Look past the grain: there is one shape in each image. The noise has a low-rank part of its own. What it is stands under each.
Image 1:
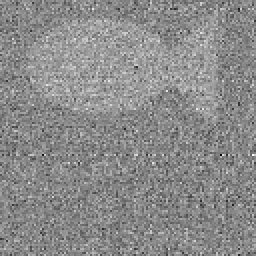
light fish
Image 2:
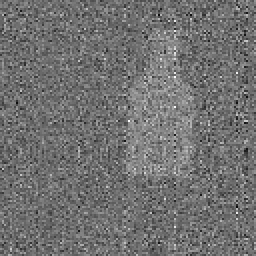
light bottle
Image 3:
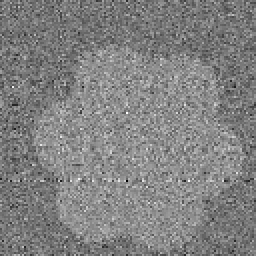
light flower
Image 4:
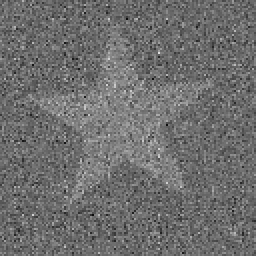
light star
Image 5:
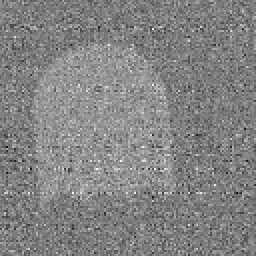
light ghost
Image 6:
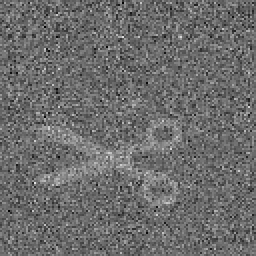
light pair of scissors
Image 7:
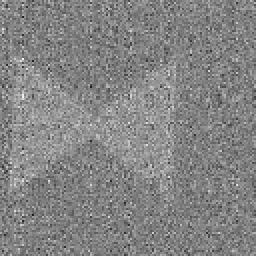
light bow tie
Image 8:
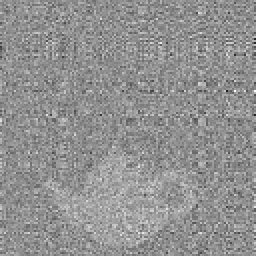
light teapot
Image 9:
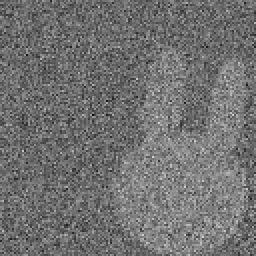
light rabbit's head
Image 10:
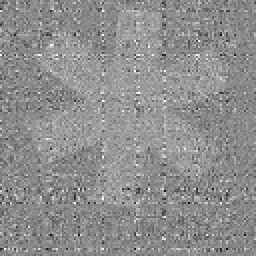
light asterisk
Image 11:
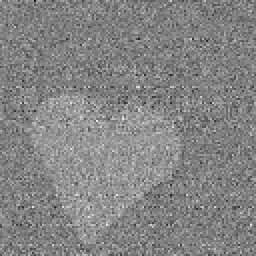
light heart
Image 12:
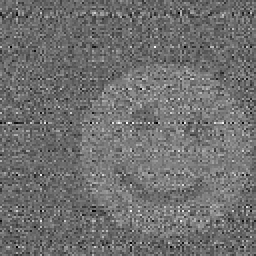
light smiling face
